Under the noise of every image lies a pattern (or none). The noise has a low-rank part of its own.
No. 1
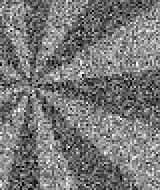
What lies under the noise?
spokes from one point
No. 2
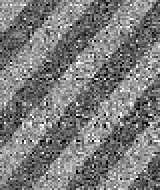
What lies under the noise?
diagonal stripes
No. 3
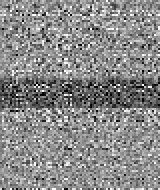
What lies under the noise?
one horizontal stripe
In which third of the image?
middle
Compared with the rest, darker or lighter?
darker
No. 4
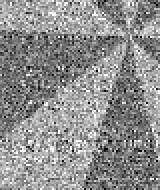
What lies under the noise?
spokes from one point
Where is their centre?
top right
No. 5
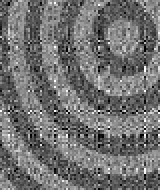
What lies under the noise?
rings round one point
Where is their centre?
top right
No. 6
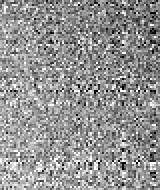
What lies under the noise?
a smooth slope
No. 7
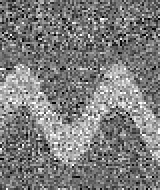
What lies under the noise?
a wavy band
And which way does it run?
left to right
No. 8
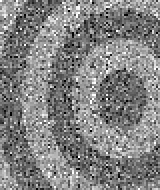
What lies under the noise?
rings round one point
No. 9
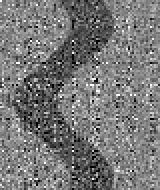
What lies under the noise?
a wavy band
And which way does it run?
top to bottom
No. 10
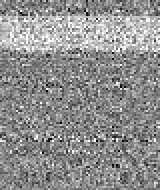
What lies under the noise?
one horizontal stripe
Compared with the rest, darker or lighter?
lighter
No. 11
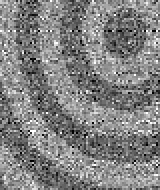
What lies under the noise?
rings round one point
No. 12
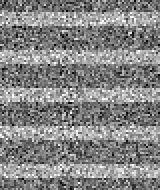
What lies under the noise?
horizontal stripes
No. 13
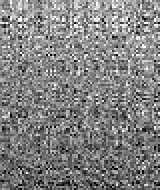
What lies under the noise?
a smooth slope
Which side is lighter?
top
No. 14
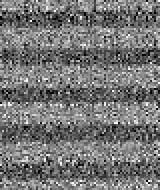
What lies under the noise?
horizontal stripes
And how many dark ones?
5
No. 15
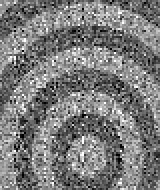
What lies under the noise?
rings round one point
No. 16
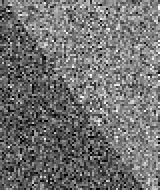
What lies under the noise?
a sharp edge
